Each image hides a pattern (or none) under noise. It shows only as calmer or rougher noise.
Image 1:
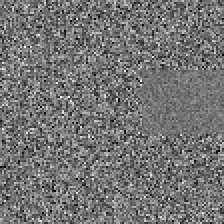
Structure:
one block
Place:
middle right
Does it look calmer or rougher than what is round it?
calmer
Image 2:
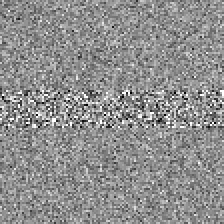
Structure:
one band of rows
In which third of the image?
middle
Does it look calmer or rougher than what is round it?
rougher
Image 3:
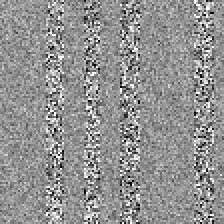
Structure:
bands of columns
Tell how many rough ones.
4
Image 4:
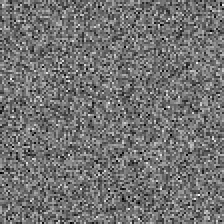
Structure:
only noise
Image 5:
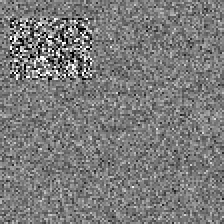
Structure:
one block
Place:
top left
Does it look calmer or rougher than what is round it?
rougher
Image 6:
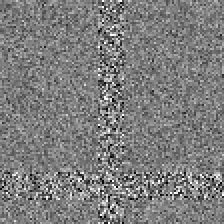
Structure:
bands of rows crossing bands of columns
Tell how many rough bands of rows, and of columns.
1 and 1
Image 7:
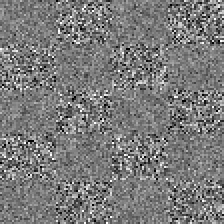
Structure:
a checkerboard
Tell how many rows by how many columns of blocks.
5 by 4
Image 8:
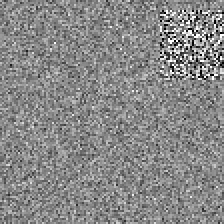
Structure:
one block
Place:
top right
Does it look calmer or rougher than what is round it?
rougher
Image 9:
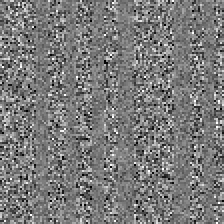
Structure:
bands of columns
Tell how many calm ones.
6
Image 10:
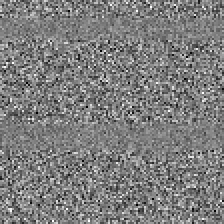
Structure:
bands of rows
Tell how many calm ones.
2
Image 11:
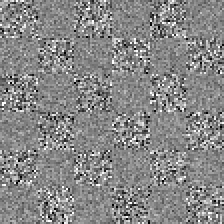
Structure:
a checkerboard
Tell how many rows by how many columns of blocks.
6 by 6
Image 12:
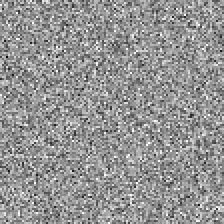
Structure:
only noise
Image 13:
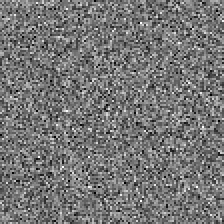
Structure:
only noise
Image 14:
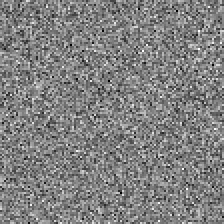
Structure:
only noise
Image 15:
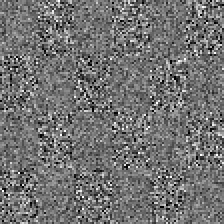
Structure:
a checkerboard
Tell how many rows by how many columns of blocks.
4 by 6
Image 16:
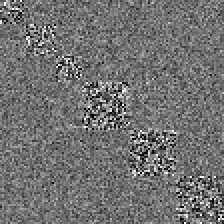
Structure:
blocks along the diagonal
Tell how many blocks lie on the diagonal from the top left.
6
